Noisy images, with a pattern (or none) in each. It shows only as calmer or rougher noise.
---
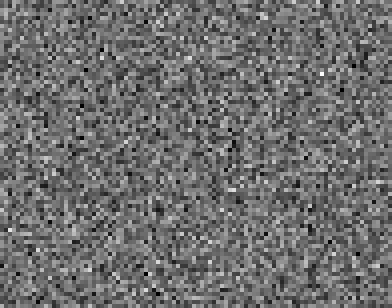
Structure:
only noise
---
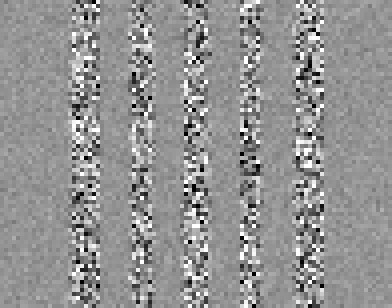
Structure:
bands of columns
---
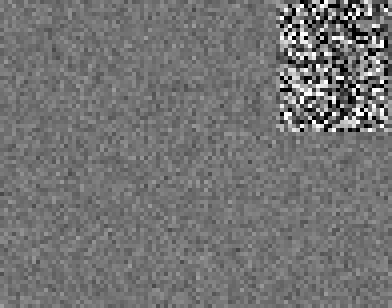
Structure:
one block
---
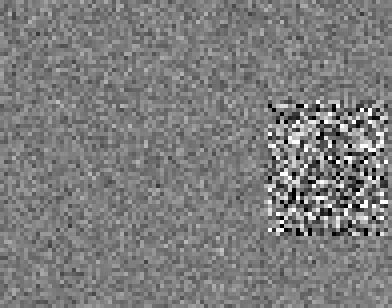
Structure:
one block
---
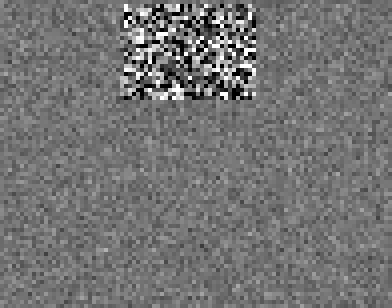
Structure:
one block
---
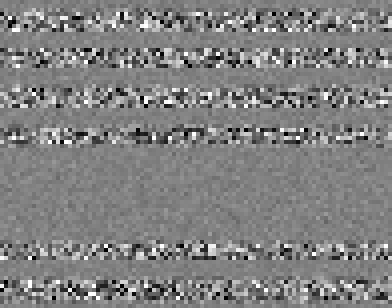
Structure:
bands of rows
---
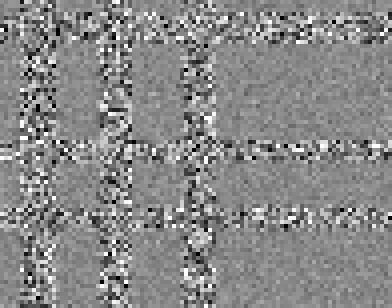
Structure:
bands of rows crossing bands of columns
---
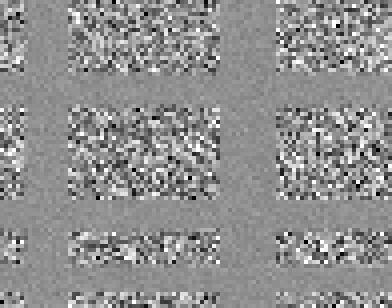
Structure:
bands of rows crossing bands of columns
